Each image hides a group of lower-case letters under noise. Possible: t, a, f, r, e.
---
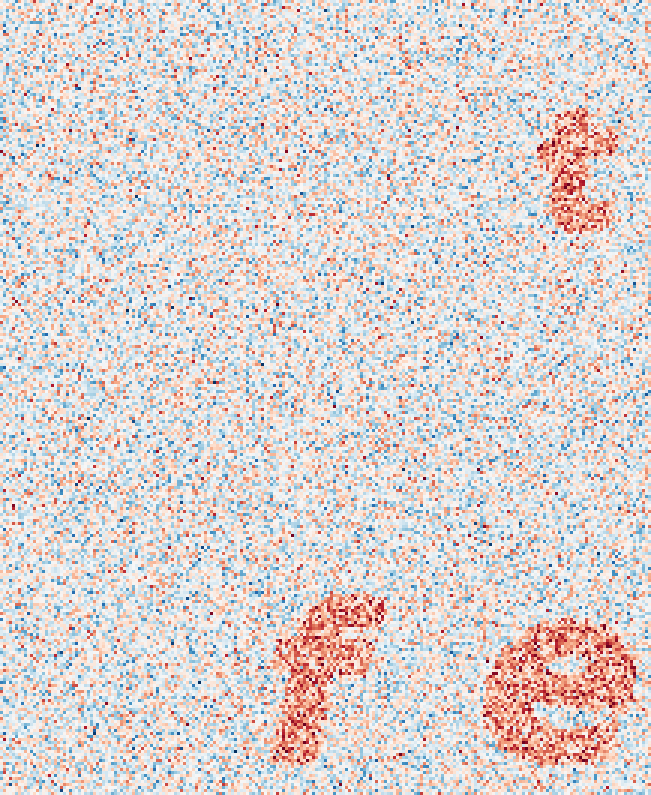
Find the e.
bottom right
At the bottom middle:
f
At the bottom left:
nothing
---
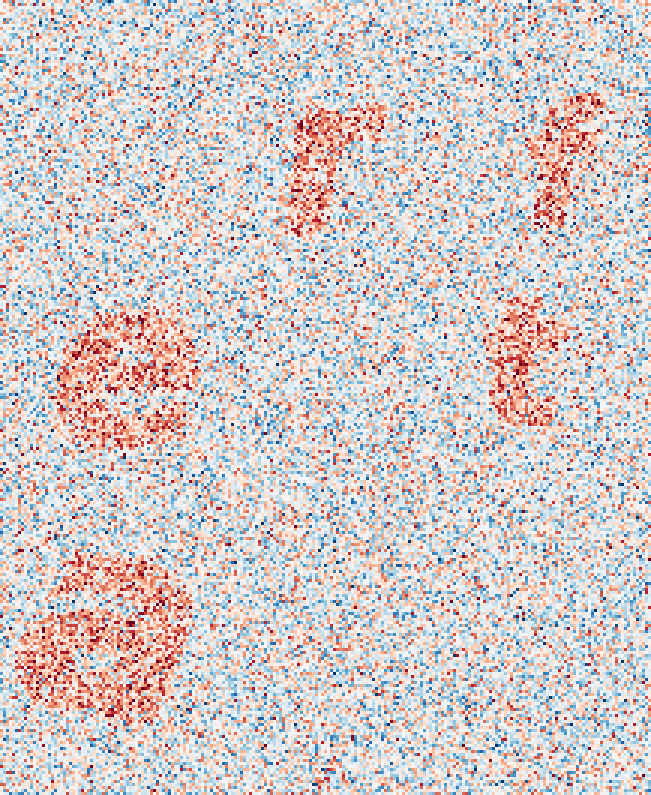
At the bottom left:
a
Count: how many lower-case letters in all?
5
